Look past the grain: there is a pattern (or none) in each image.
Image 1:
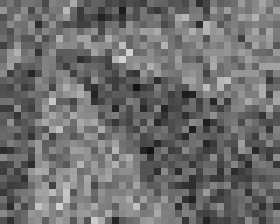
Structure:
spokes from one point
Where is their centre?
top left
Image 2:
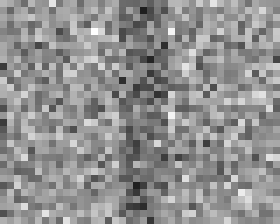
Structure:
one vertical stripe
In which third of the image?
middle
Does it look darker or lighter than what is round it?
darker
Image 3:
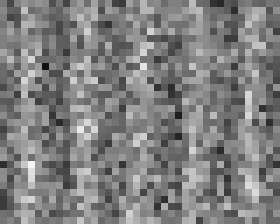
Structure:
vertical stripes
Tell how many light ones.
5
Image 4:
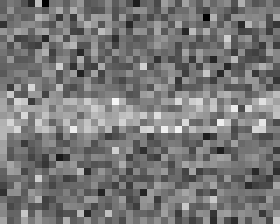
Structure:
one horizontal stripe
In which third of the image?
middle
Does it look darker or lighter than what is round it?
lighter
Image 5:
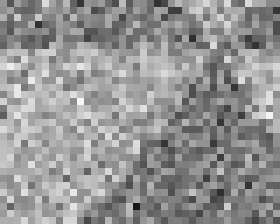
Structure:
spokes from one point
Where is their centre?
top right
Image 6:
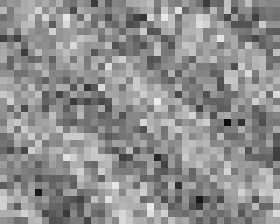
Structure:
diagonal stripes
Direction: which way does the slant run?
top left to bottom right
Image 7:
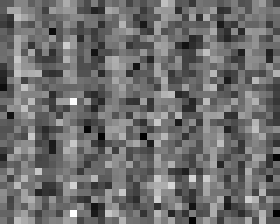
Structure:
vertical stripes
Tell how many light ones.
6
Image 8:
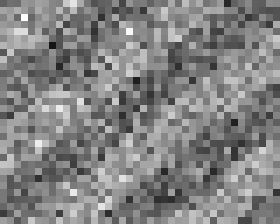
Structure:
diagonal stripes
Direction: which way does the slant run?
bottom left to top right
